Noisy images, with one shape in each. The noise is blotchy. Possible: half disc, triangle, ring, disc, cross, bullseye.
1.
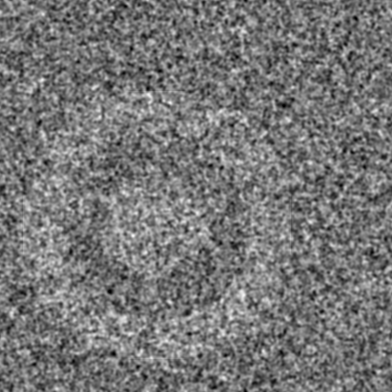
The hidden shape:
bullseye
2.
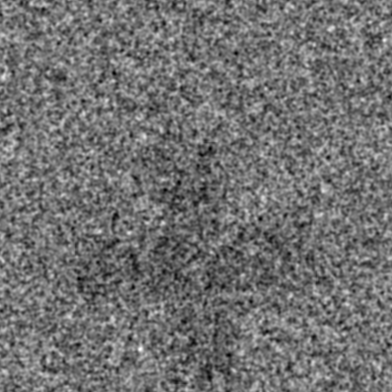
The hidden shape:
cross
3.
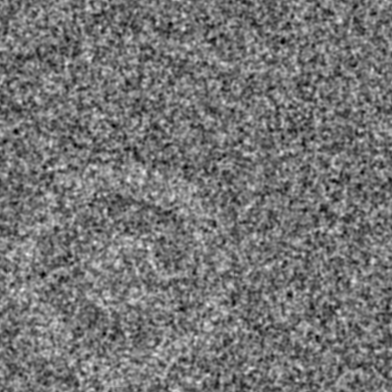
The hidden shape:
bullseye
